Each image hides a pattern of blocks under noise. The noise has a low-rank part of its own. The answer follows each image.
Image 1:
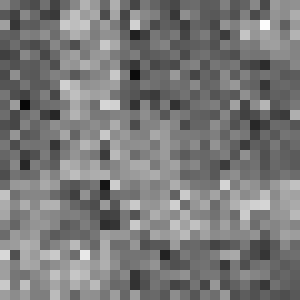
mirrored about the diagonal from the bottom left
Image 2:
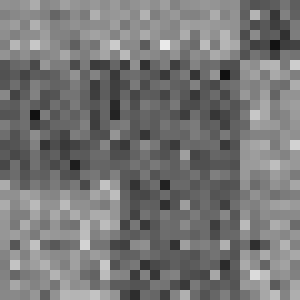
mirrored about the diagonal from the bottom left
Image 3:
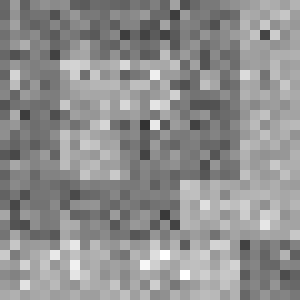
mirrored about the diagonal from the top left
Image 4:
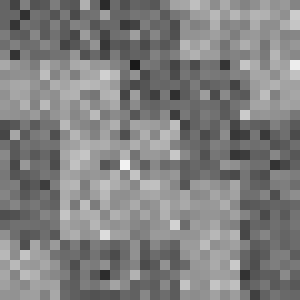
mirrored about the diagonal from the bottom left
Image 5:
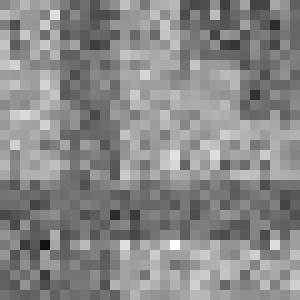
mirrored about the diagonal from the bottom left
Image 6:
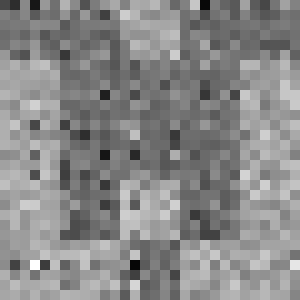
left and right mirror each other
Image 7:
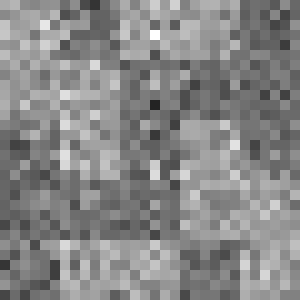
the same after a half turn
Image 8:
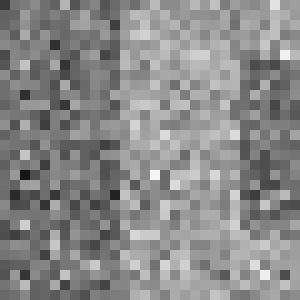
top and bottom mirror each other
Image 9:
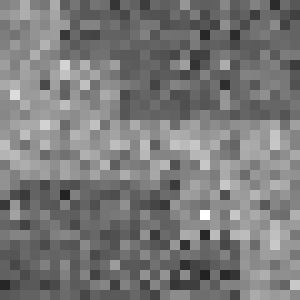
the same after a half turn
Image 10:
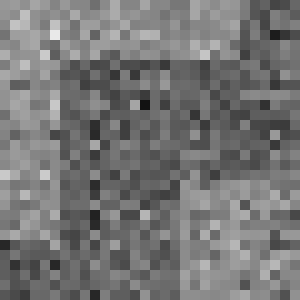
mirrored about the diagonal from the top left
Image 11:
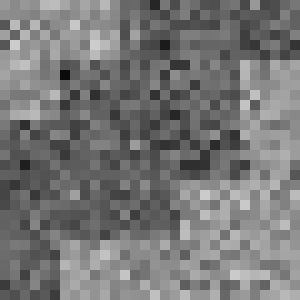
mirrored about the diagonal from the top left
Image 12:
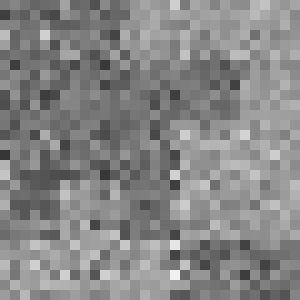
no symmetry
